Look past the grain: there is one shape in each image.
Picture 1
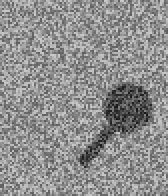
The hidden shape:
lollipop
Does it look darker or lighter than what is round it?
darker
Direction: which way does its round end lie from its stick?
up and right
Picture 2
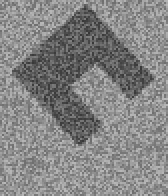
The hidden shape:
square with a notch
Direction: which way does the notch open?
down and right
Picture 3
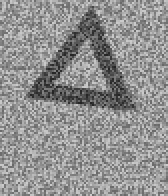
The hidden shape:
triangle frame
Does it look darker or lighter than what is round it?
darker
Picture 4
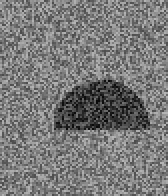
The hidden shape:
half disc
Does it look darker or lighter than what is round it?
darker
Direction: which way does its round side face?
up
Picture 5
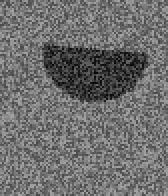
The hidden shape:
half disc
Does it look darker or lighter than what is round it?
darker
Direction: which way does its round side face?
down
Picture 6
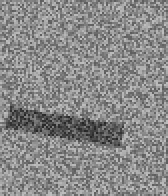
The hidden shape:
bar
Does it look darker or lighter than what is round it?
darker
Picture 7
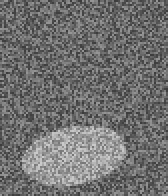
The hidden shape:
ellipse
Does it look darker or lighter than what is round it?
lighter
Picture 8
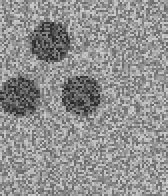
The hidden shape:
three dots
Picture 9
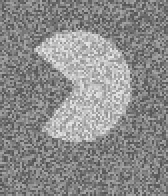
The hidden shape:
disc with a wedge cut out
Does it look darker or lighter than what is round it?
lighter
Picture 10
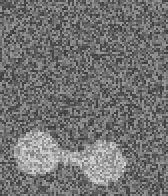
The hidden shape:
dumbbell
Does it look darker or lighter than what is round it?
lighter
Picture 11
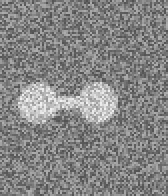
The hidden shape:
dumbbell
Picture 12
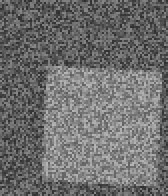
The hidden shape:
square
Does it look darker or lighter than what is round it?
lighter
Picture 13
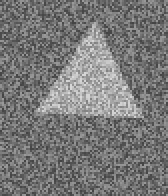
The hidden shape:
triangle
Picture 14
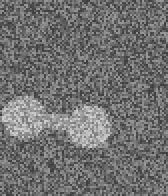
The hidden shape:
dumbbell
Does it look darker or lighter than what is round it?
lighter
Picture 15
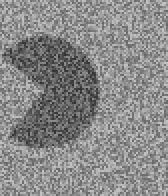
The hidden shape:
disc with a wedge cut out
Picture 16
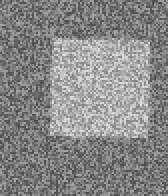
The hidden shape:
square
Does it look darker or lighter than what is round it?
lighter
